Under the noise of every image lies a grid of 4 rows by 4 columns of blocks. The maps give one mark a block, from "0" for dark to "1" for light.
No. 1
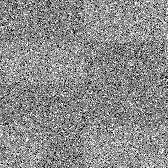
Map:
0011
1100
0000
1011
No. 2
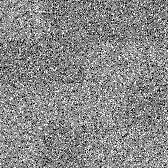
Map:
1000
0011
1110
1011
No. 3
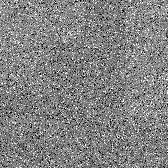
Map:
1101
1001
0001
0000
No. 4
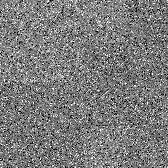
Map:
1110
1100
0000
0010
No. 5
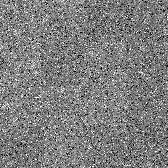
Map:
1100
1010
1110
0100
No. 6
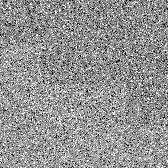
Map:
0000
1000
1110
1111
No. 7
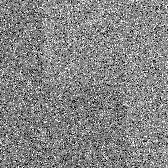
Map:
0111
0111
0001
0001
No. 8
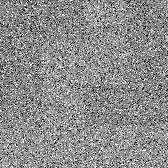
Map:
0010
0110
0100
1111
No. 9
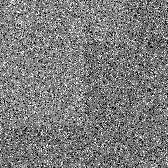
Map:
1110
1100
1100
0000
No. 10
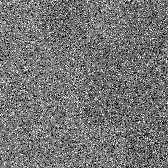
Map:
1010
1100
1100
1110
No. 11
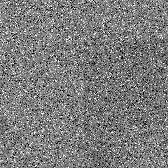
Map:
1111
1100
1100
1101
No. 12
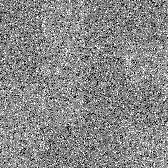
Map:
0100
0101
1100
1001
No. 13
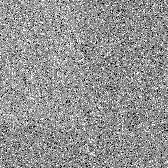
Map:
1100
1100
1100
0000
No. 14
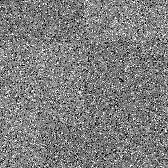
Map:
0011
1100
1100
1000
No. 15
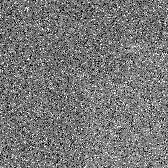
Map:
0000
0001
0011
0011
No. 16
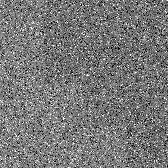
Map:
1000
1000
1100
1110
